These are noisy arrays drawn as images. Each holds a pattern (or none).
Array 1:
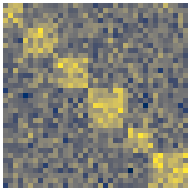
blocks along the diagonal
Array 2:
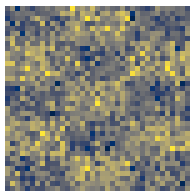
a checkerboard
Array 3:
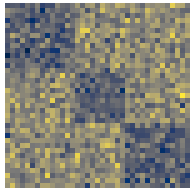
blocks along the diagonal
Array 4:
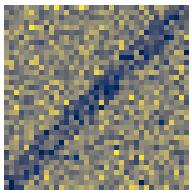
a diagonal band
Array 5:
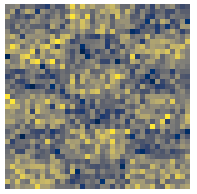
a checkerboard
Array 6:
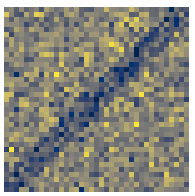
a diagonal band
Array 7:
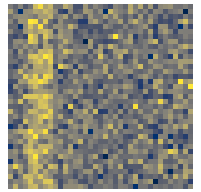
one band of columns
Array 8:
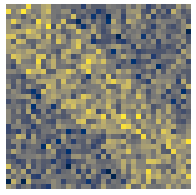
a diagonal band
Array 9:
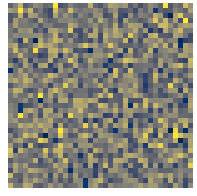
only noise
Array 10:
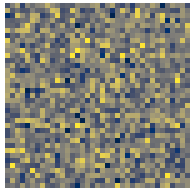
only noise
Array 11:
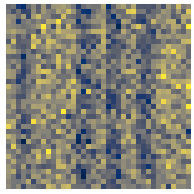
bands of columns
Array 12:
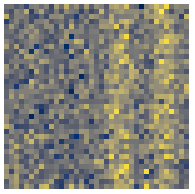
bands of columns
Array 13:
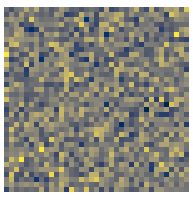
only noise
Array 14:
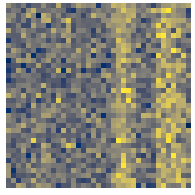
bands of columns
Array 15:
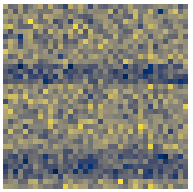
bands of rows
